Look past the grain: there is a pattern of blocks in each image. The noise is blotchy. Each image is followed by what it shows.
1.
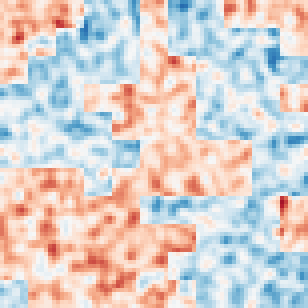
no symmetry
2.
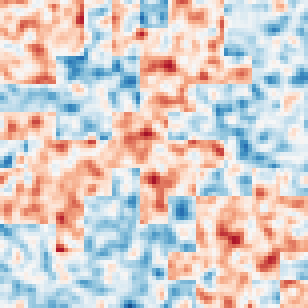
mirrored about the diagonal from the top left
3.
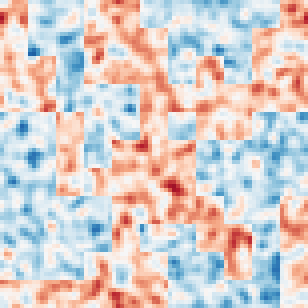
no symmetry
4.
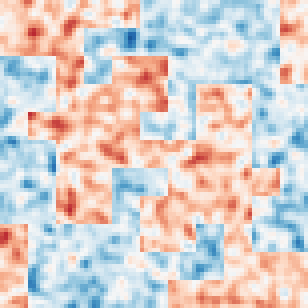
the same after a half turn
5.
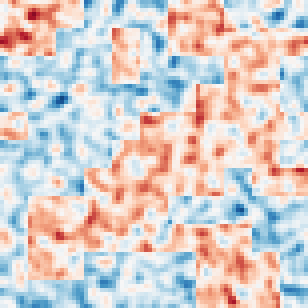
no symmetry
